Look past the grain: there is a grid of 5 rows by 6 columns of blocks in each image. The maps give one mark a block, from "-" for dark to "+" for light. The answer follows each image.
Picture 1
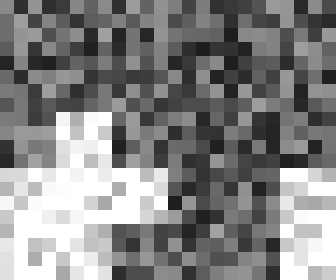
- - - - - -
- - - - - -
- + - - - -
+ + + - - +
+ + - - - +
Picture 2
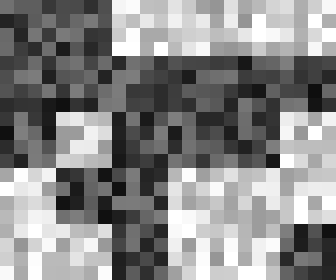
- - + + + +
- - - - - -
- + - - - +
+ - - + + +
+ + - + + -
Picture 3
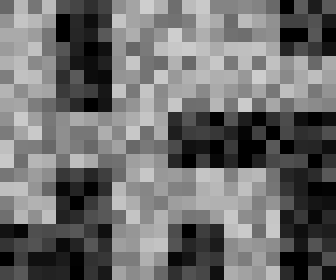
+ - + + + -
+ - + + + +
+ + + - - -
+ - + + + -
- - + - + -
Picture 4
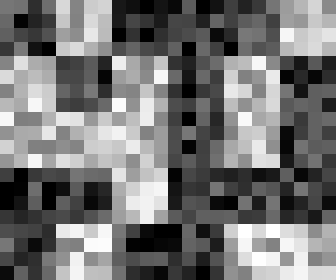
- + - - - +
+ - + - + -
+ + + - + -
- - + - - -
- + - - + +
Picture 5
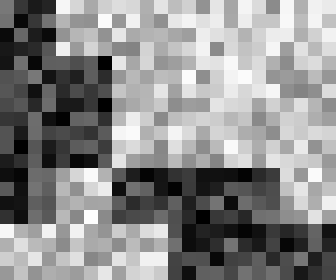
- + + + + +
- - + + + +
- - + + + +
- + - - - +
+ + + - - -
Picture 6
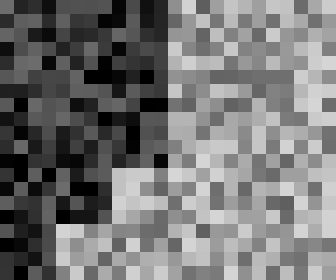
- - - + + +
- - - + + +
- - - + + +
- - + + + +
- + + + + +
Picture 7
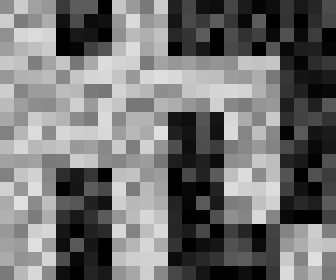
+ - + - - -
+ + + + + -
+ + + - + -
+ - + - + -
+ - + - - +
